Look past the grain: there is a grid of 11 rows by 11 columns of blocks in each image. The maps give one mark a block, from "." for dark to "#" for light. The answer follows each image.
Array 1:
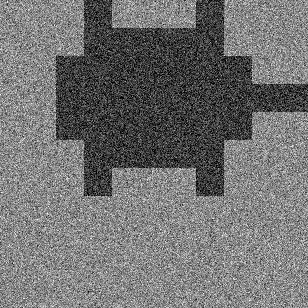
# # # . # # # . # # #
# # # . . . . . # # #
# # . . . . . . . # #
# # . . . . . . . . .
# # . . . . . . . # #
# # # . . . . . # # #
# # # . # # # . # # #
# # # # # # # # # # #
# # # # # # # # # # #
# # # # # # # # # # #
# # # # # # # # # # #
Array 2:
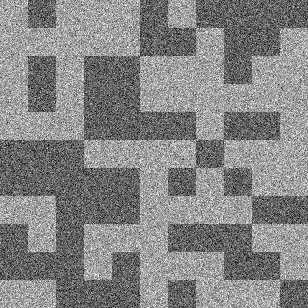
# . # # # . # . . . .
# # # # # . . # . . #
# . # . . # # # . # #
# . # . . # # # # # #
# # # . . . . # . . #
. . . # # # # . # # #
. . . . . # . # . # #
# # . . . # # # # . .
. # . # # # . . . # #
. . . # . # # # . . #
# # . . . # . # # # .
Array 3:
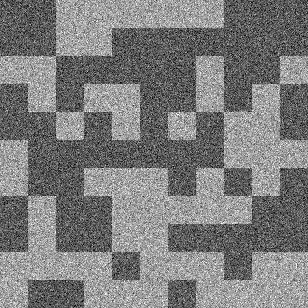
. . # # # # # # . . .
. . # # . . . . . . .
# # . . . . . # . . #
. # . # # . . # . # .
. . # . # . # . # # .
# . . . . . . . # # #
# . . # # # . # . # .
. # . . # # # # # . .
. # . . # # . . . . .
# # # # . # # # . # #
# . . # # # . # # # #
